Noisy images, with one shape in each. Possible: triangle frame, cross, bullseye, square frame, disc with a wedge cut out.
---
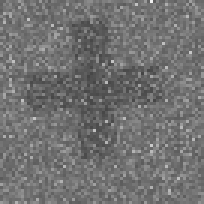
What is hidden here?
dark cross
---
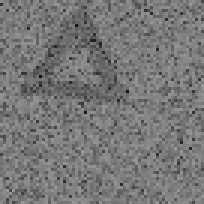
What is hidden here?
dark triangle frame
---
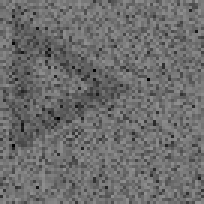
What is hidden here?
dark triangle frame
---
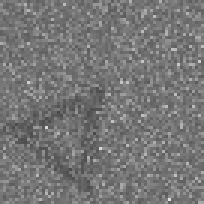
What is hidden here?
dark triangle frame
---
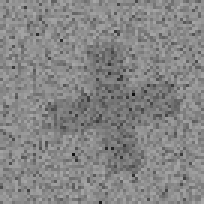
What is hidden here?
dark cross
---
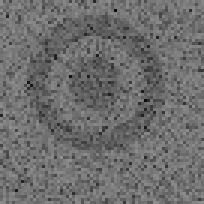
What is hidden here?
dark bullseye
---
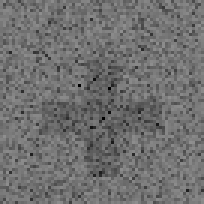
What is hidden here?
dark cross
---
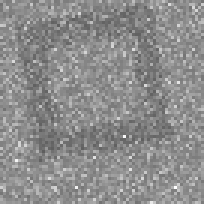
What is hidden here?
dark square frame
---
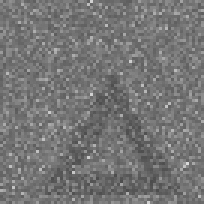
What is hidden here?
dark triangle frame
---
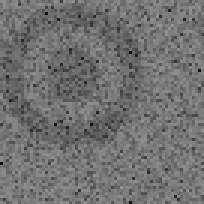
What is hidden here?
dark bullseye
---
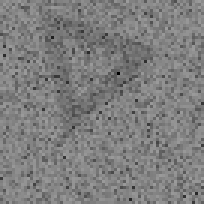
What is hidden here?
dark triangle frame
